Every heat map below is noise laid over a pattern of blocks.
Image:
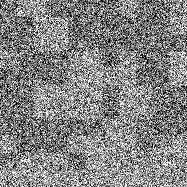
no symmetry
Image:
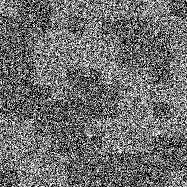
mirrored about the diagonal from the bottom left
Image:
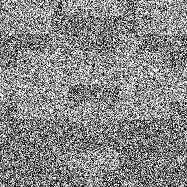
left and right mirror each other
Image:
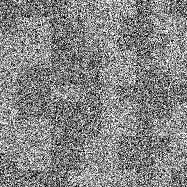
top and bottom mirror each other
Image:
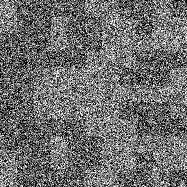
top and bottom mirror each other
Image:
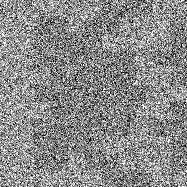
top and bottom mirror each other
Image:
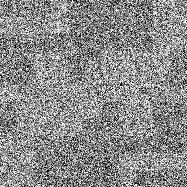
the same after a half turn
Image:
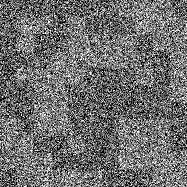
mirrored about the diagonal from the top left
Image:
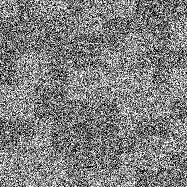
no symmetry
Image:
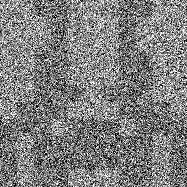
left and right mirror each other
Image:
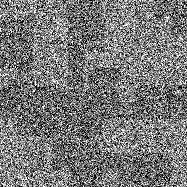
mirrored about the diagonal from the bottom left
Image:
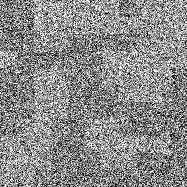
no symmetry
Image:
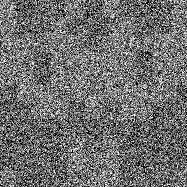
left and right mirror each other
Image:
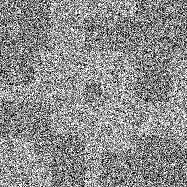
mirrored about the diagonal from the bottom left
